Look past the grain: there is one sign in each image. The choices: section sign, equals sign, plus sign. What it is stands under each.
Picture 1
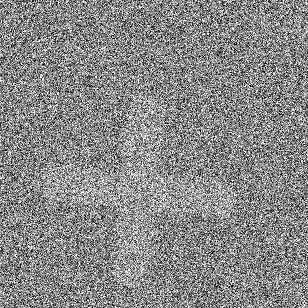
plus sign
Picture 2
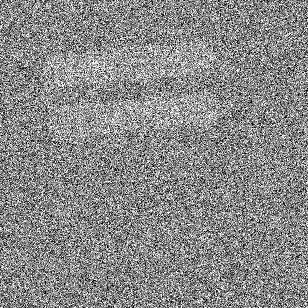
equals sign
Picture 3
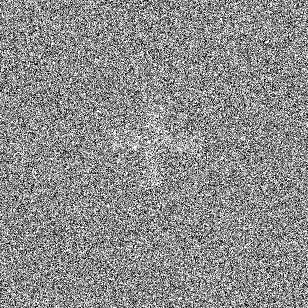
plus sign
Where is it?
centre
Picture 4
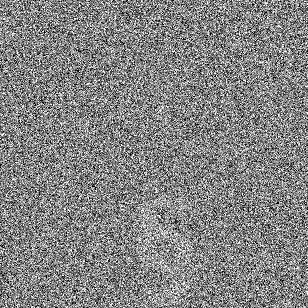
section sign
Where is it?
bottom middle
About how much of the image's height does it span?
a third
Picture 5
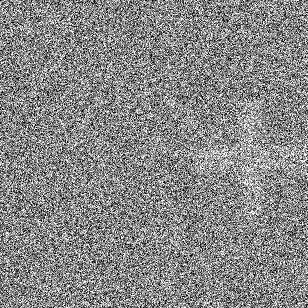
plus sign
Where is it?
middle right
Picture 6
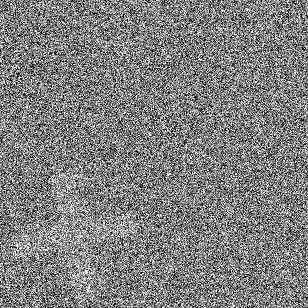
plus sign
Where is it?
bottom left
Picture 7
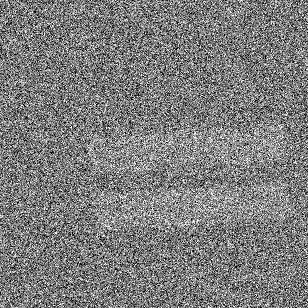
equals sign
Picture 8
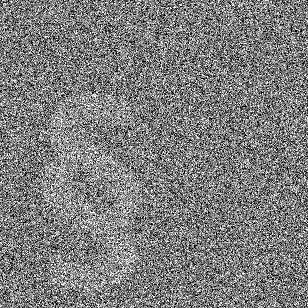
section sign
